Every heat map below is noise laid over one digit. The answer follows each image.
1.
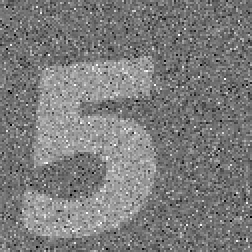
5
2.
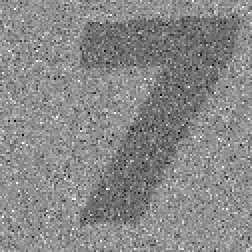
7
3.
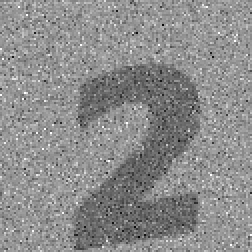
2
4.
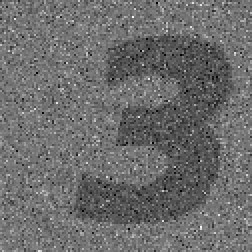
3
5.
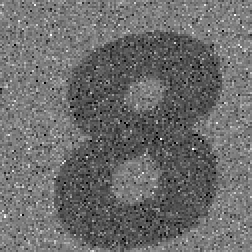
8
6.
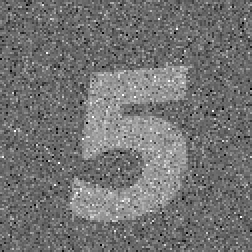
5
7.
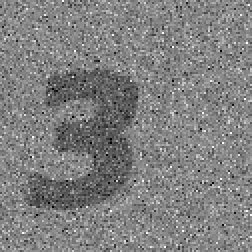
3
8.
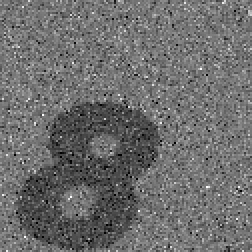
8
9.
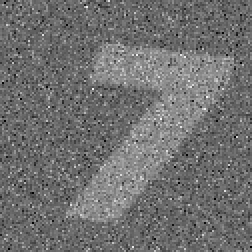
7
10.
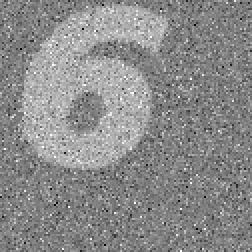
6
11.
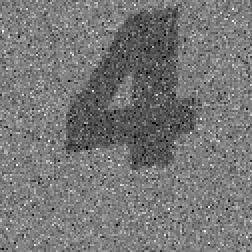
4
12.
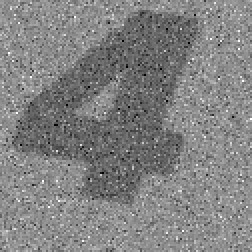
4
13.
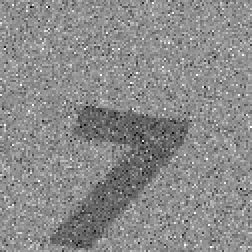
7
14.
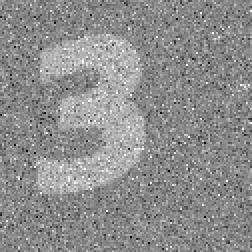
3
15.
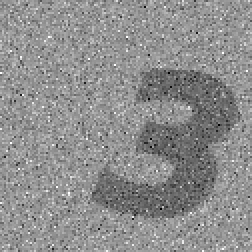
3
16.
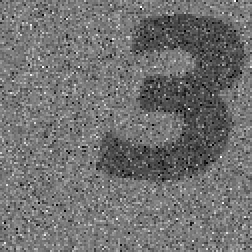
3
